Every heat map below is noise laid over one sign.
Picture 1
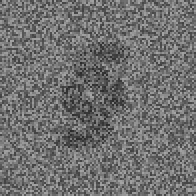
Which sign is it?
section sign
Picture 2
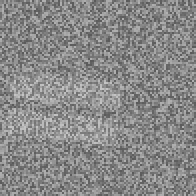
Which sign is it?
equals sign
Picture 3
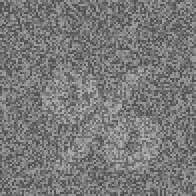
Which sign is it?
percent sign
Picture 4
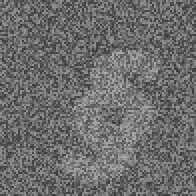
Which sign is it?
section sign
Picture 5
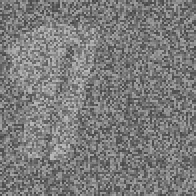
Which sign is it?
pilcrow
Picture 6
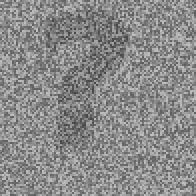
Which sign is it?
question mark
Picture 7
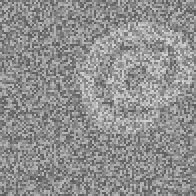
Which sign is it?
at sign
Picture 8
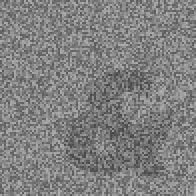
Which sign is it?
ampersand
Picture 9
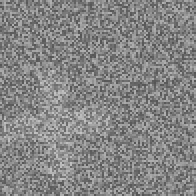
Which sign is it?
plus sign
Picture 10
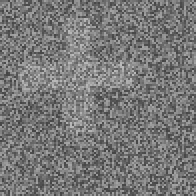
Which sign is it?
plus sign
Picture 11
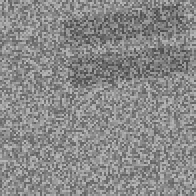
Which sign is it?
equals sign
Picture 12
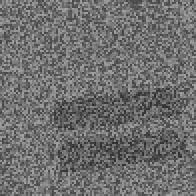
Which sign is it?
equals sign
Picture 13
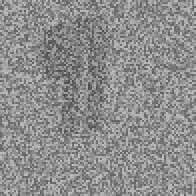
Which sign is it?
pilcrow
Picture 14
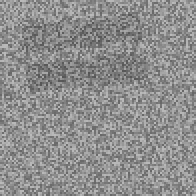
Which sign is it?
equals sign
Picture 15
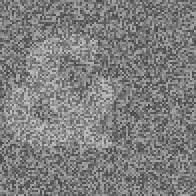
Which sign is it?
ampersand
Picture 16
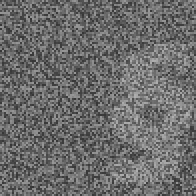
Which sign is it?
section sign
